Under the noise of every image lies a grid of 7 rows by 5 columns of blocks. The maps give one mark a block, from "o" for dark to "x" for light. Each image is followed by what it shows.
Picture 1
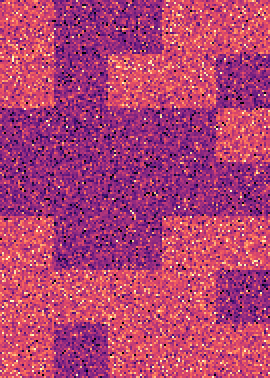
xooxx
xoxxo
oooox
ooooo
xooxx
xxxxo
xoxxx
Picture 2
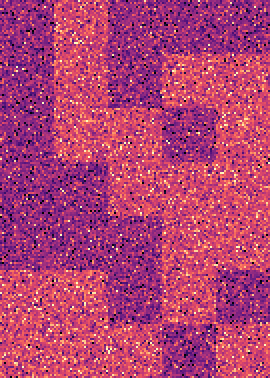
oxooo
oxoxx
oxxox
ooxxx
oooxx
xxoxo
xxxox
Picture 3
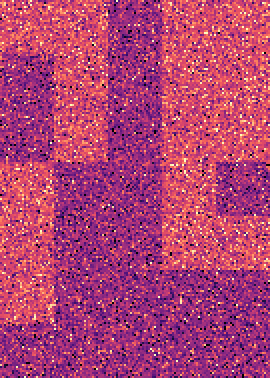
xxoxx
oxoxx
oxoxx
xooxo
xooxx
xoooo
ooooo
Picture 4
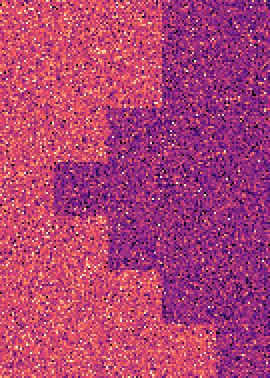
xxxoo
xxxoo
xxooo
xoooo
xxooo
xxxoo
xxxxo
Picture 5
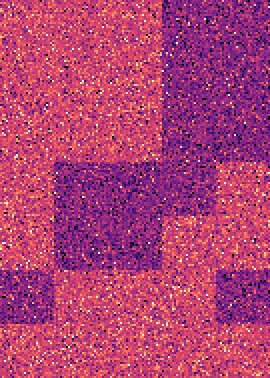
xxxoo
xxxoo
xxxoo
xooox
xooxx
oxxxo
xxxxx
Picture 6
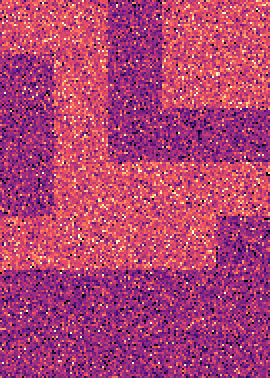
xxoxx
oxoxx
oxooo
oxxxx
xxxxo
ooooo
ooooo
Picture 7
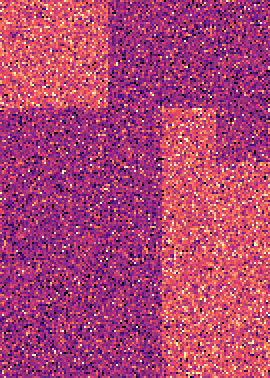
xxooo
xxooo
oooxo
oooxx
oooxx
oooxx
oooxx
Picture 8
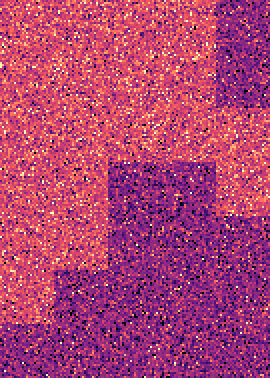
xxxxo
xxxxo
xxxxx
xxoox
xxooo
xoooo
ooooo
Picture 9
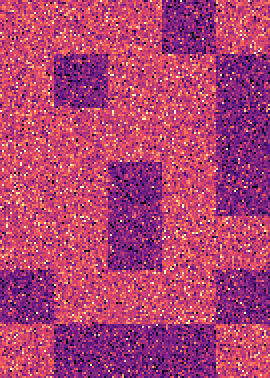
xxxox
xoxxo
xxxxo
xxoxo
xxoxx
oxxxo
xooox
